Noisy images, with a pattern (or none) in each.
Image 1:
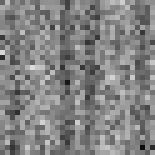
bands of columns
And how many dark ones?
4
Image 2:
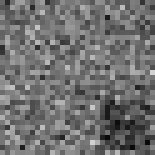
one block
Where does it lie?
bottom right
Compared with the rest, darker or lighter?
darker
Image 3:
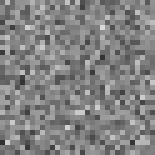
only noise
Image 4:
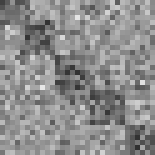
blocks along the diagonal
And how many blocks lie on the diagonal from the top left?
5
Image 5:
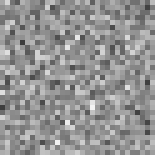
only noise
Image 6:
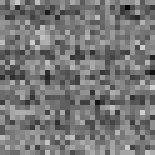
bands of rows
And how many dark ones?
5
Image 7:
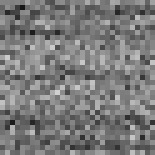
bands of rows
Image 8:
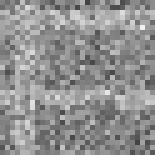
bands of rows crossing bands of columns
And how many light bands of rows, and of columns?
2 and 1
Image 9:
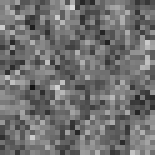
a checkerboard
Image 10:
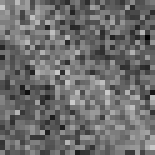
a diagonal band
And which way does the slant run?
top left to bottom right
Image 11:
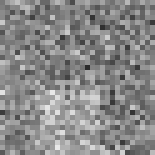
one block
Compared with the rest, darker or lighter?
lighter
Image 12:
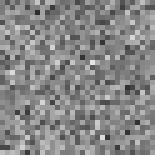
only noise
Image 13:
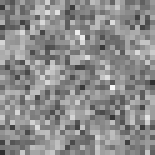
a checkerboard
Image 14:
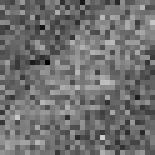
a diagonal band
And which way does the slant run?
bottom left to top right
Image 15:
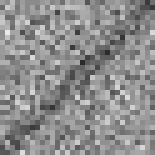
a diagonal band
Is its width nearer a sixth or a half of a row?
a sixth
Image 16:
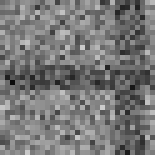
bands of rows crossing bands of columns
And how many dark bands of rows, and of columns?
1 and 1
